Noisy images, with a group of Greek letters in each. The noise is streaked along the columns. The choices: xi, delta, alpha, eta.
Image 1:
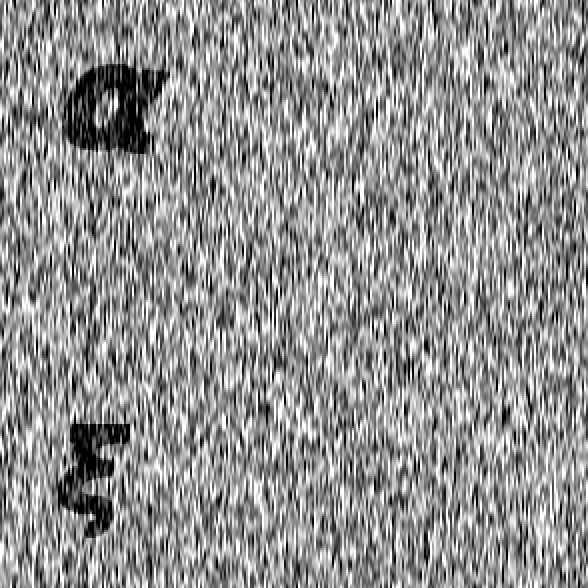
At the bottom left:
xi
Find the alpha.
top left
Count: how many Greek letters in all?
2
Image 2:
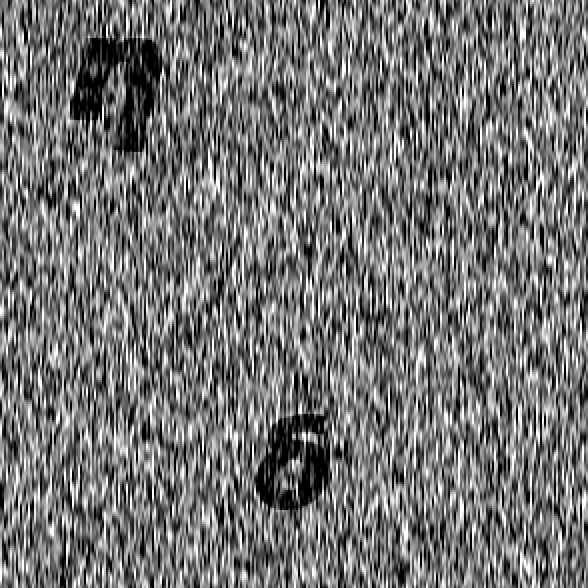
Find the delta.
bottom middle
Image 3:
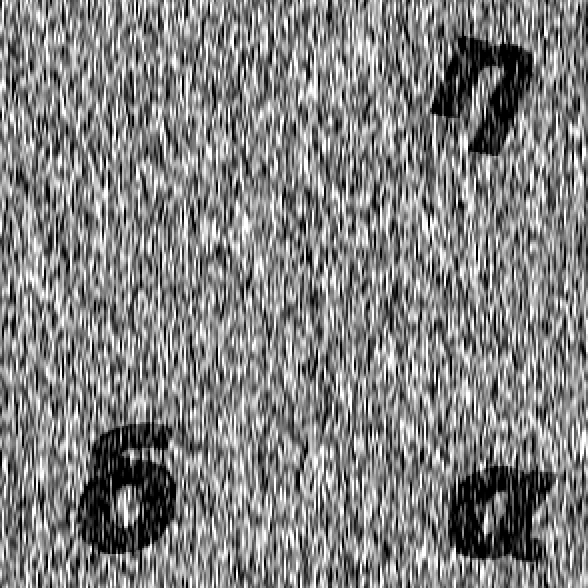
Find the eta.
top right
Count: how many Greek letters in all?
3
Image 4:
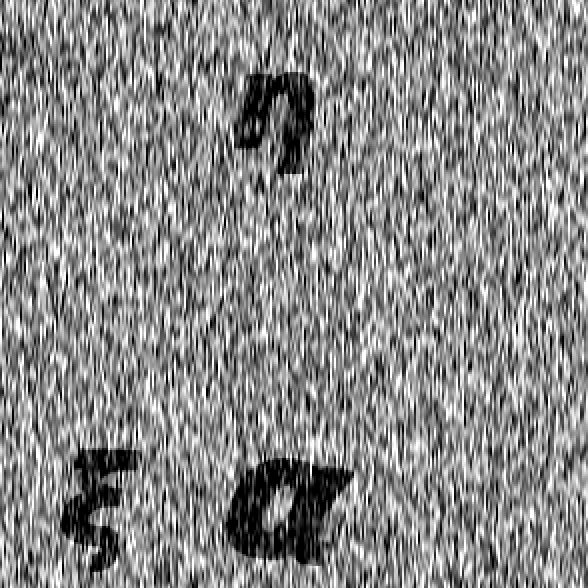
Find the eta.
top middle
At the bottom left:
xi
